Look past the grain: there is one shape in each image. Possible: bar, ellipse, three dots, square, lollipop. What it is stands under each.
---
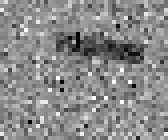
dark bar
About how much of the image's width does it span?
half
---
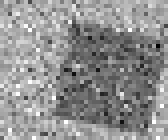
dark square
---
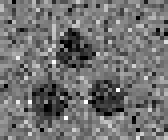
dark three dots
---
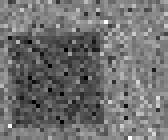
dark square
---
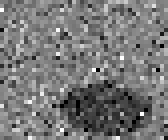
dark ellipse
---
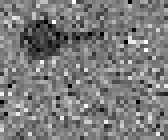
dark lollipop
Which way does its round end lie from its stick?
left
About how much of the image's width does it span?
half
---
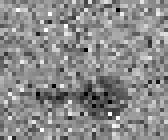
dark lollipop
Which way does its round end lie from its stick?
right
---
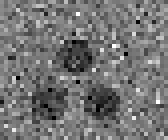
dark three dots
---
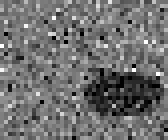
dark ellipse
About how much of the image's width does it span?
half
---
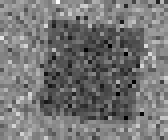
dark square
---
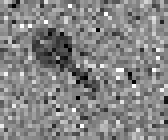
dark lollipop
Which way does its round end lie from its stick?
up and left
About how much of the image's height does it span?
half
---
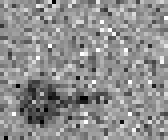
dark lollipop
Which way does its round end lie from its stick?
left
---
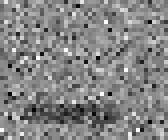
dark bar
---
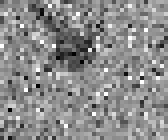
dark lollipop
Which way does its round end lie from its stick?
down and right
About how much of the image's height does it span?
half
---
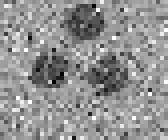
dark three dots
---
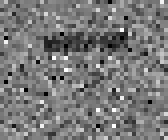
dark bar
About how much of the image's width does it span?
half
